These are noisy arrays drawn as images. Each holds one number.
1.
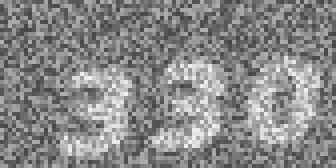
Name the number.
330
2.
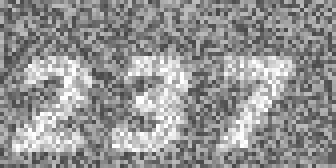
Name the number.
237
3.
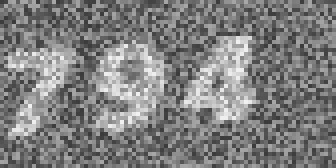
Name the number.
794
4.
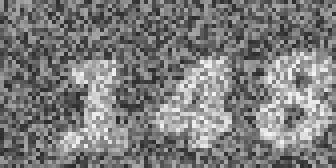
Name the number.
148
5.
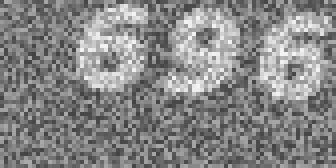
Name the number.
696
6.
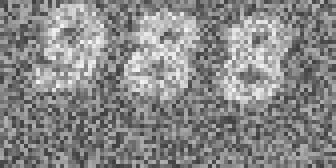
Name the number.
988
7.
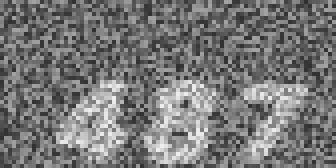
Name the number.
487
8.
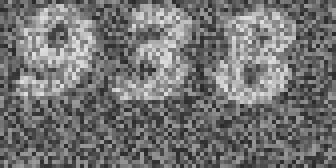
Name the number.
938
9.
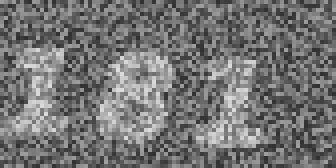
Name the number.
181
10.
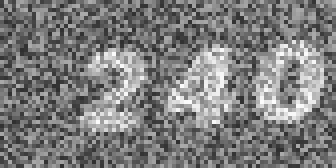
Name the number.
240
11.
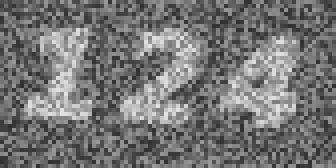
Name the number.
124
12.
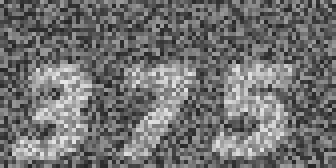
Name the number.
375
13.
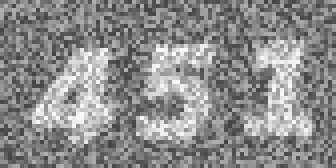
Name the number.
451
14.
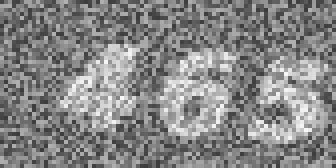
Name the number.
465
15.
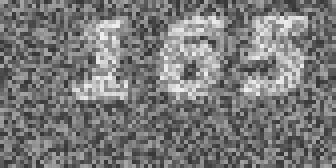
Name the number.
165
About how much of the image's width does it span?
two thirds
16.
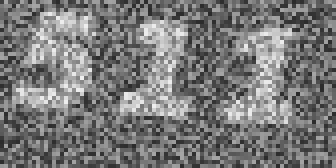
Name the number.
511
